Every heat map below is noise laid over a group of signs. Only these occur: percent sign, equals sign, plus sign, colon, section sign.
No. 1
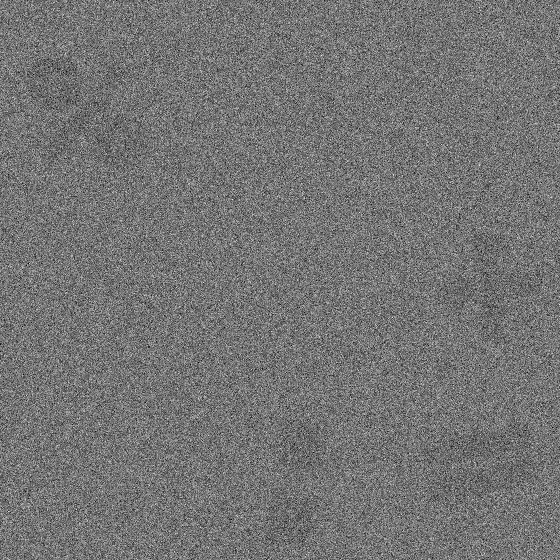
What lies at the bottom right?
equals sign
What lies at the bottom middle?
colon
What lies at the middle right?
plus sign
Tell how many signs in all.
4
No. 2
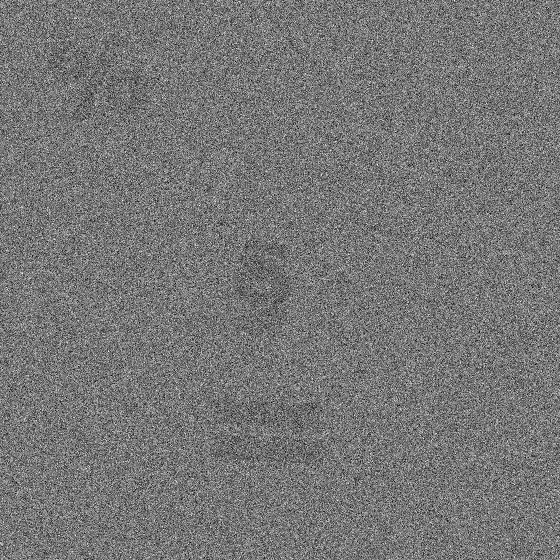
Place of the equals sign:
bottom middle
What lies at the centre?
section sign
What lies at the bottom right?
nothing
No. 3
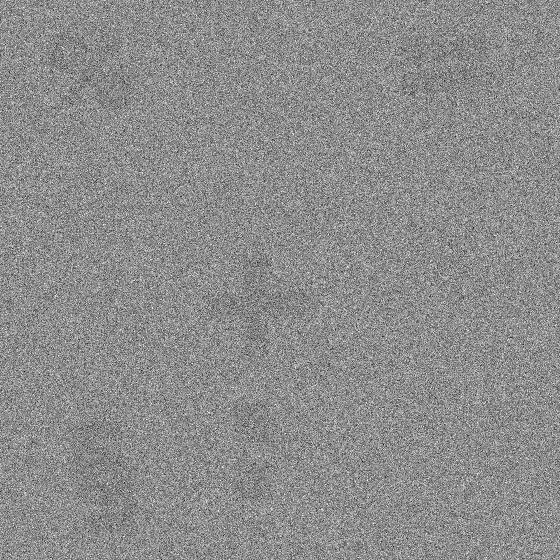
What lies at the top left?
percent sign
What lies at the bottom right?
nothing
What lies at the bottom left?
section sign
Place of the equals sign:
top right
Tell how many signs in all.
5
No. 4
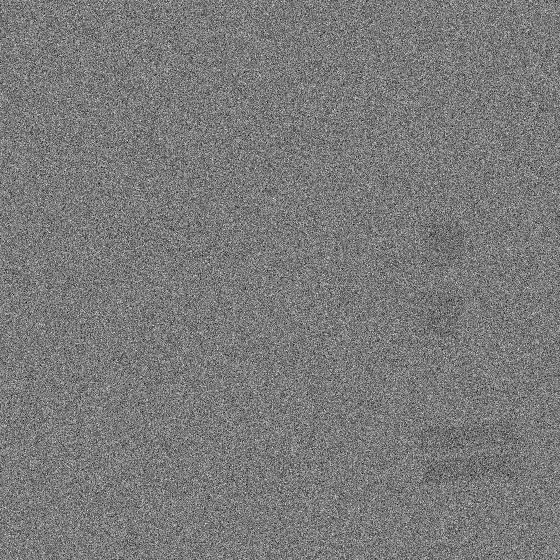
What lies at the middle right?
colon
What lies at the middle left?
nothing
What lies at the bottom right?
equals sign
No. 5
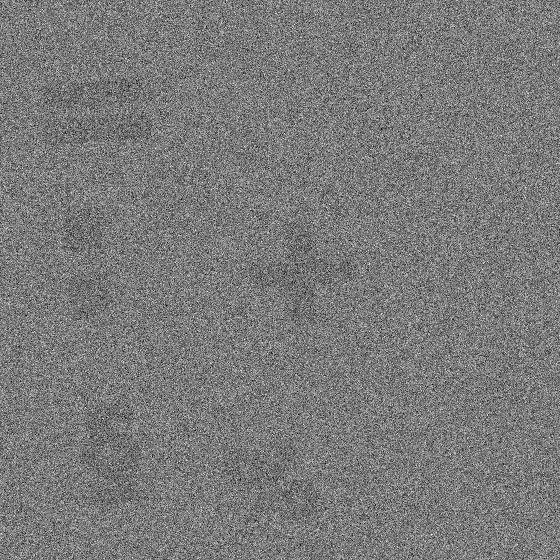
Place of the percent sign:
bottom middle
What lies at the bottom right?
nothing
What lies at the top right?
nothing
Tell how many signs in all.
5
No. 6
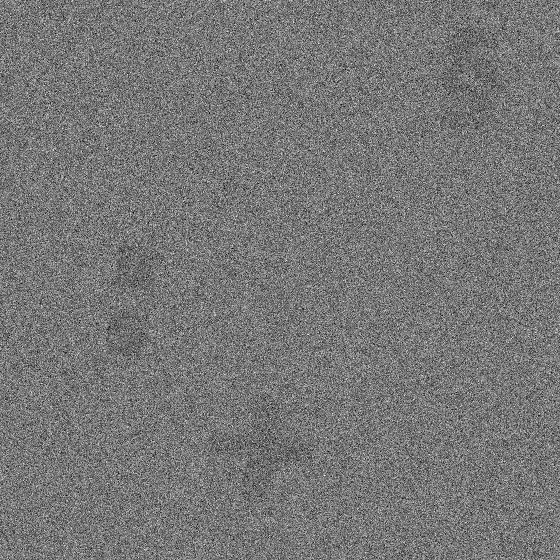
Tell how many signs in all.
3
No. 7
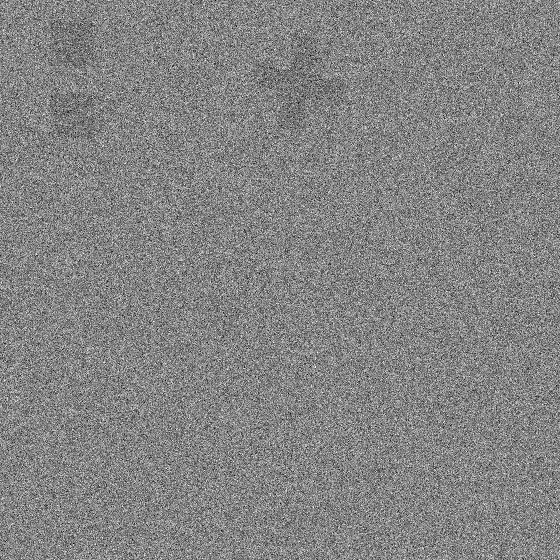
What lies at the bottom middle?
nothing
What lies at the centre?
nothing
